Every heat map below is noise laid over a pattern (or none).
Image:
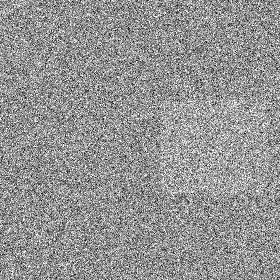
one block
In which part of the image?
middle right
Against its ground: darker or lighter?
lighter
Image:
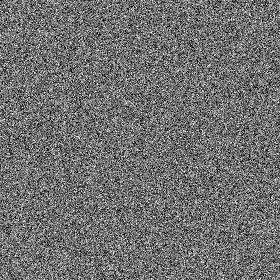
only noise
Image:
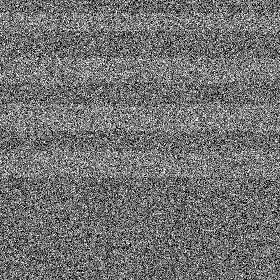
bands of rows
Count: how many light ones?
4
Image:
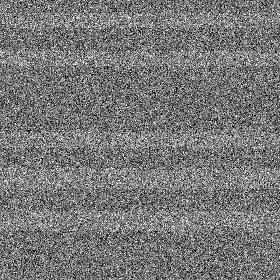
bands of rows
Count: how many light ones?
5
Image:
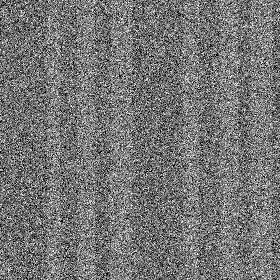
bands of columns
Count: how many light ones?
6
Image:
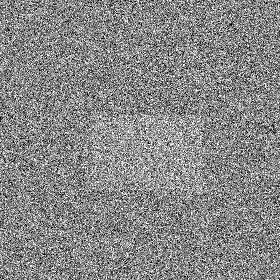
one block
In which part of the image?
centre
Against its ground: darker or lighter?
lighter
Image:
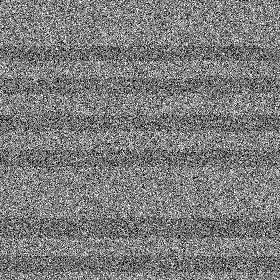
bands of rows
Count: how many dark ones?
6
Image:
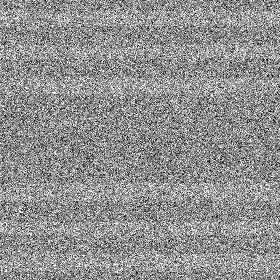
bands of rows
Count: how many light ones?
6
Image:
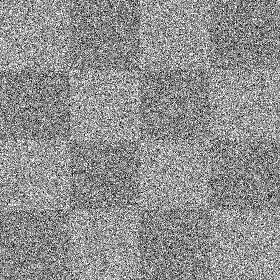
a checkerboard
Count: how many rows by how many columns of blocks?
4 by 4
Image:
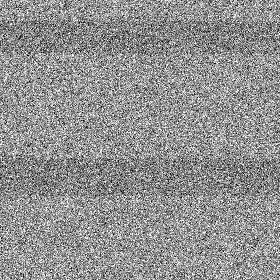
bands of rows
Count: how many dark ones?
2
